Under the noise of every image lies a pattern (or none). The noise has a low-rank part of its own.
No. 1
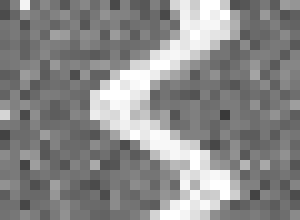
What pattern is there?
a wavy band
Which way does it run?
top to bottom
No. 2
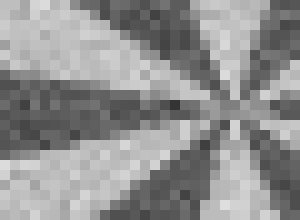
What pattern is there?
spokes from one point
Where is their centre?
middle right
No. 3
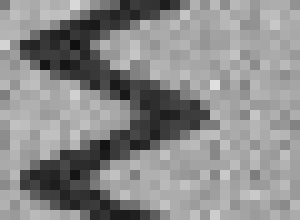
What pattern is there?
a wavy band
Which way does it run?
top to bottom
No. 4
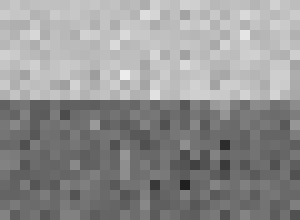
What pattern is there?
a sharp edge
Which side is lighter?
top
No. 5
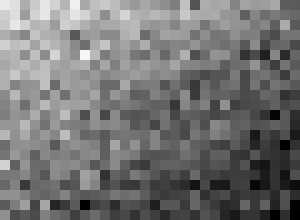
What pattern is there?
a smooth slope
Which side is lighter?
top left
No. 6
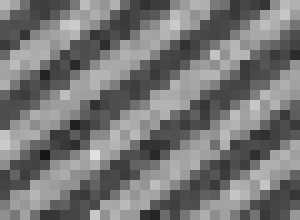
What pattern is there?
diagonal stripes
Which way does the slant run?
bottom left to top right
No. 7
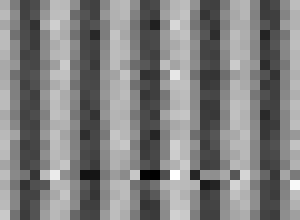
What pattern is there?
vertical stripes
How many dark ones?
5
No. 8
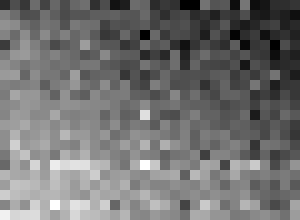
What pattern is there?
a smooth slope
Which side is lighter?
bottom left
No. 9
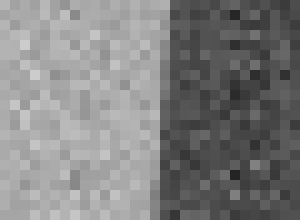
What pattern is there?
a sharp edge
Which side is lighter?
left
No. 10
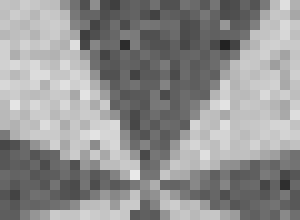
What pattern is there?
spokes from one point
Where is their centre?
bottom middle
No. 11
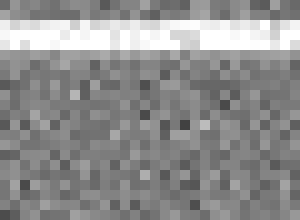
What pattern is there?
one horizontal stripe
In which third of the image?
top
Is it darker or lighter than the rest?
lighter
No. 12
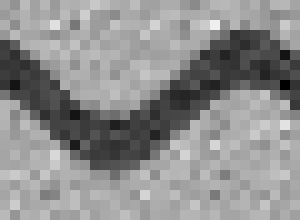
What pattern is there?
a wavy band
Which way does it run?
left to right
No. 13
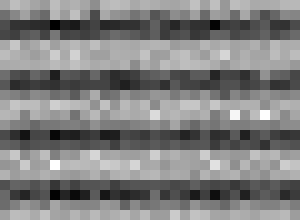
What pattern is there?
horizontal stripes
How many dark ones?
4
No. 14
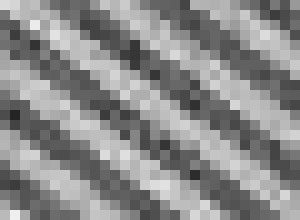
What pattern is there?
diagonal stripes
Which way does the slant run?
top left to bottom right
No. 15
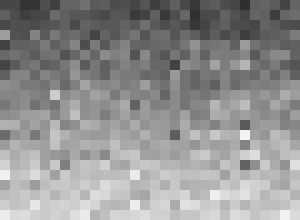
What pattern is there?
a smooth slope
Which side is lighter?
bottom
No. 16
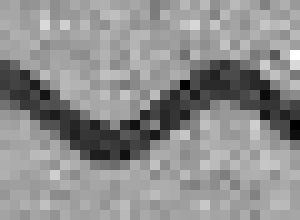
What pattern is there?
a wavy band
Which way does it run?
left to right
